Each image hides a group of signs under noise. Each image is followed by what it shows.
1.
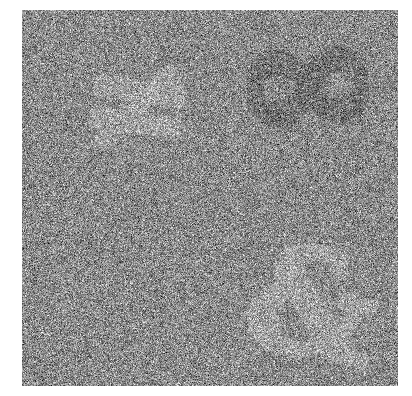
top left: light not-equal sign; top right: dark infinity sign; bottom right: light ampersand
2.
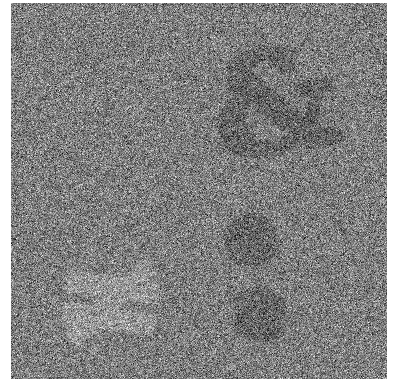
top right: dark ampersand; bottom left: light not-equal sign; bottom right: dark colon
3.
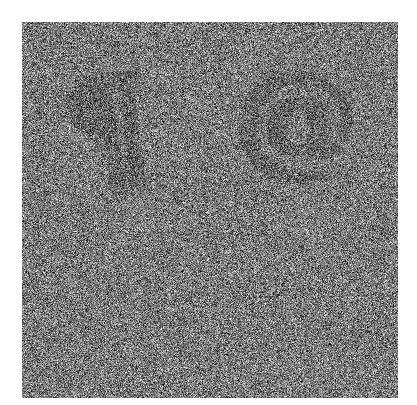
top left: dark pilcrow; top right: dark at sign
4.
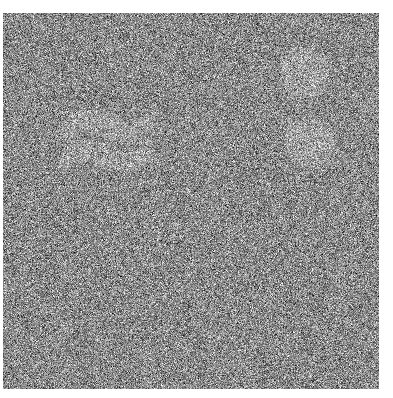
top left: light approximately sign; top right: light colon
